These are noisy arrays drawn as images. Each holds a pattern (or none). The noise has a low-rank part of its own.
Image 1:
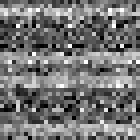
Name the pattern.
bands of rows
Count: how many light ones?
4
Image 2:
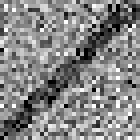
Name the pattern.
a diagonal band
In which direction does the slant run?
bottom left to top right
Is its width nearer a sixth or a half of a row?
a sixth
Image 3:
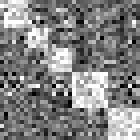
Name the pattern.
blocks along the diagonal
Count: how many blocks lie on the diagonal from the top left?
5
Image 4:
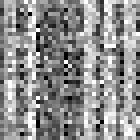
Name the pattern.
bands of columns
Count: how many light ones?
5
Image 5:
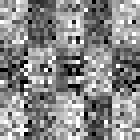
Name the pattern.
a checkerboard
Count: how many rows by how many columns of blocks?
3 by 5
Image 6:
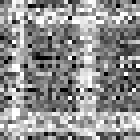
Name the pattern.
bands of rows crossing bands of columns
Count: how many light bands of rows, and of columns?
2 and 2
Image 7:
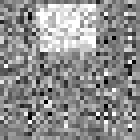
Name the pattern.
one block
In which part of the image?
top middle
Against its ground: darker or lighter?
lighter
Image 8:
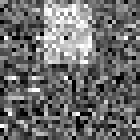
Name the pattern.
one block
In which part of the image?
top middle
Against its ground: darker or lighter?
lighter
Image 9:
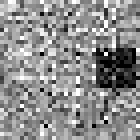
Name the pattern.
one block
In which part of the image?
middle right
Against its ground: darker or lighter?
darker
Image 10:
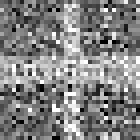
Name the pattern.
bands of rows crossing bands of columns
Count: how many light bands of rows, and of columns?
1 and 1
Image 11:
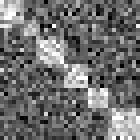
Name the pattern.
blocks along the diagonal
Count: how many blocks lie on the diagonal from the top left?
6
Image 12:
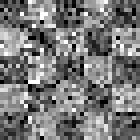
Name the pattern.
a checkerboard
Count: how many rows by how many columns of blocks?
5 by 5
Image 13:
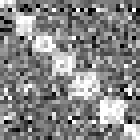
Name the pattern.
blocks along the diagonal
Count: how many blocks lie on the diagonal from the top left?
7
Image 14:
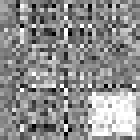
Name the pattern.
one block
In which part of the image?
bottom right
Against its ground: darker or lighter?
lighter
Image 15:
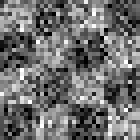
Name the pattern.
a checkerboard
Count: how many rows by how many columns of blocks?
4 by 4
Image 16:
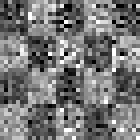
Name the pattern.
a checkerboard
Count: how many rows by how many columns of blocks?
4 by 5
